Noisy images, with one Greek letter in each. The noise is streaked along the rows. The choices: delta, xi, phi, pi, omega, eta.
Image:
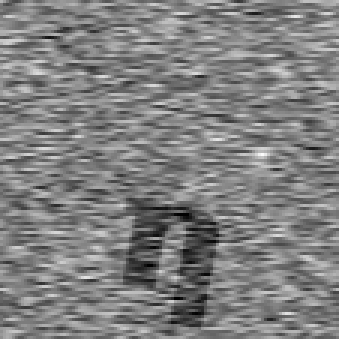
eta
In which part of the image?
bottom middle
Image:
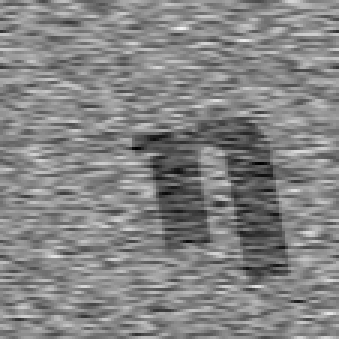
eta
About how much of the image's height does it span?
half
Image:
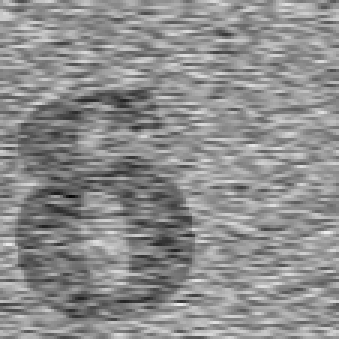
delta
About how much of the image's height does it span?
two thirds
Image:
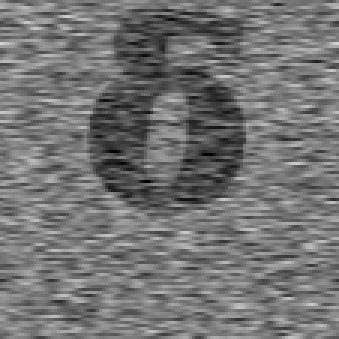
delta
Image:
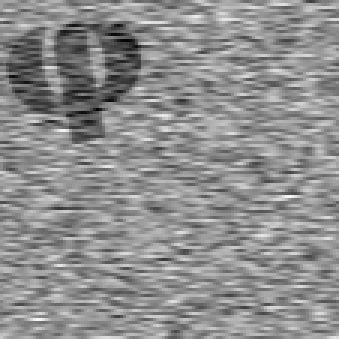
phi
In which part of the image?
top left
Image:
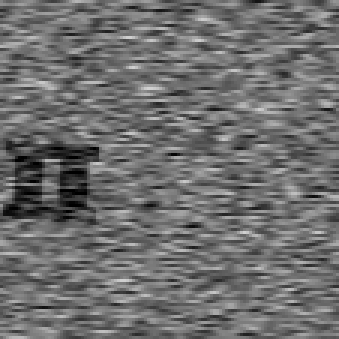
pi
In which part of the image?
middle left
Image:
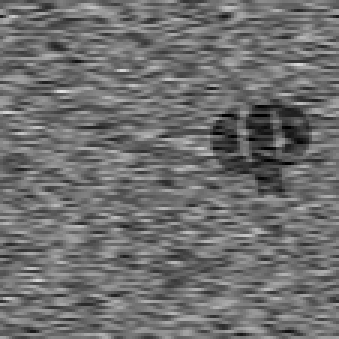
phi
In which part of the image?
middle right
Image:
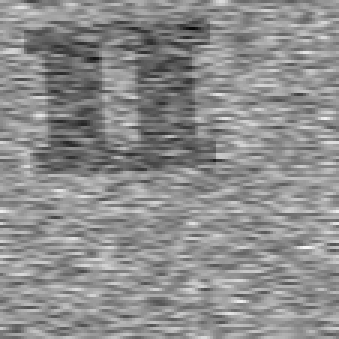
pi
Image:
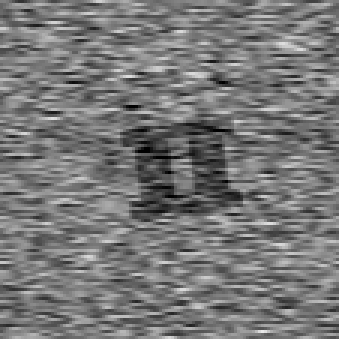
pi
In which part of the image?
centre
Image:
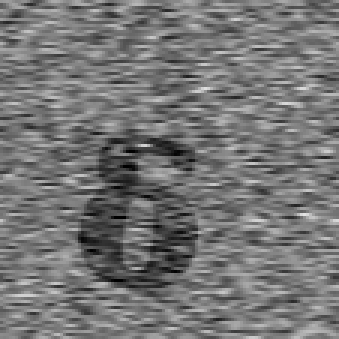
delta
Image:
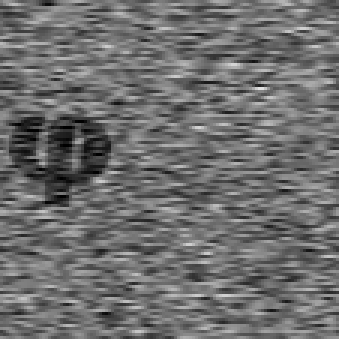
phi
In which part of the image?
middle left
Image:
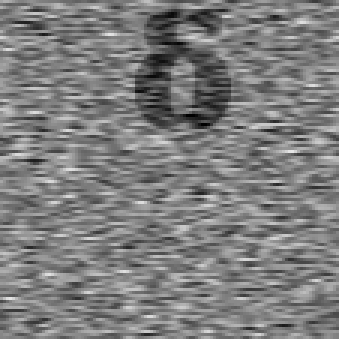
delta
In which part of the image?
top middle
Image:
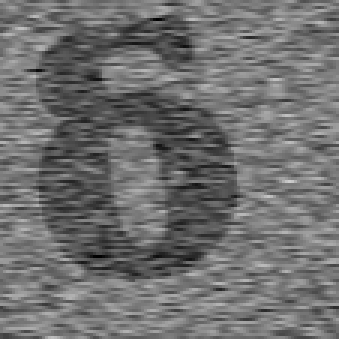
delta
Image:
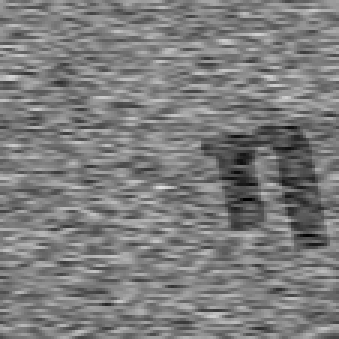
eta
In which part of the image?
middle right
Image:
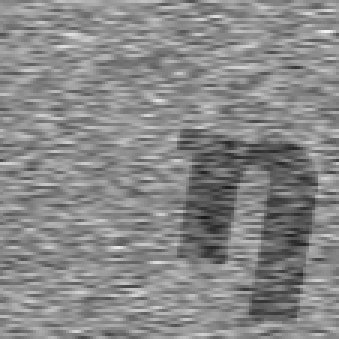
eta
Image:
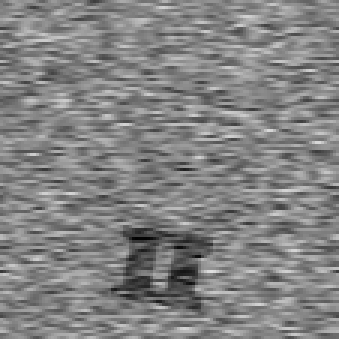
pi
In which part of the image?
bottom middle
